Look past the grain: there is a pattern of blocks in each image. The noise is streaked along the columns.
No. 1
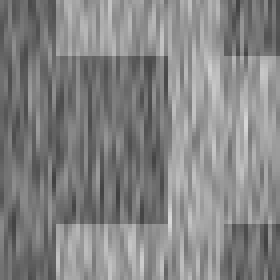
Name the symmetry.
top and bottom mirror each other
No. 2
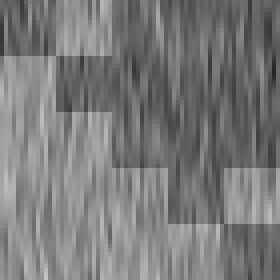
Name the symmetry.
mirrored about the diagonal from the bottom left
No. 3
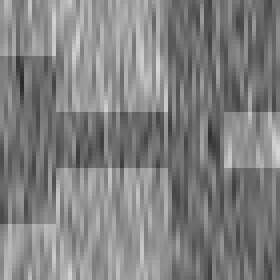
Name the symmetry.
top and bottom mirror each other
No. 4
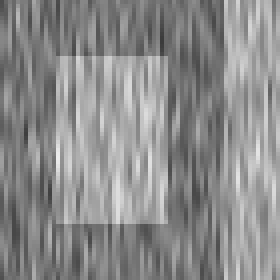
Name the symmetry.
top and bottom mirror each other
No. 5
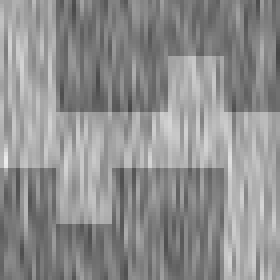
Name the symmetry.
the same after a half turn
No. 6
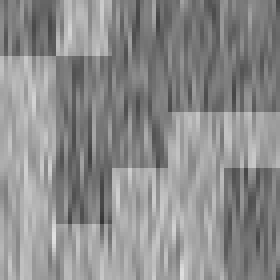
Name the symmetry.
no symmetry
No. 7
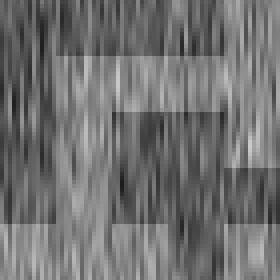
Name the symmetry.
mirrored about the diagonal from the top left
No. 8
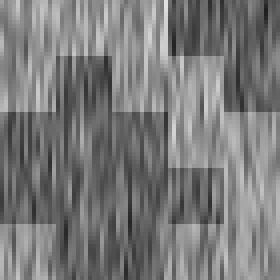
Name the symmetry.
mirrored about the diagonal from the bottom left
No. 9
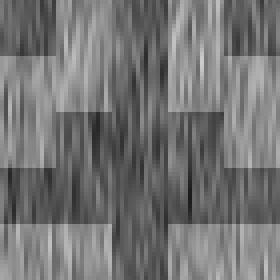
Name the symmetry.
left and right mirror each other
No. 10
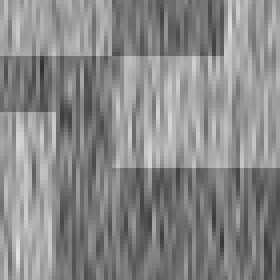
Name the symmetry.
no symmetry
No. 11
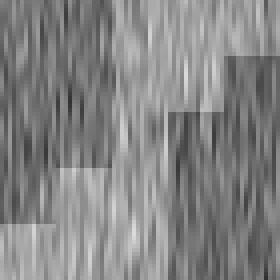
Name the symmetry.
the same after a half turn
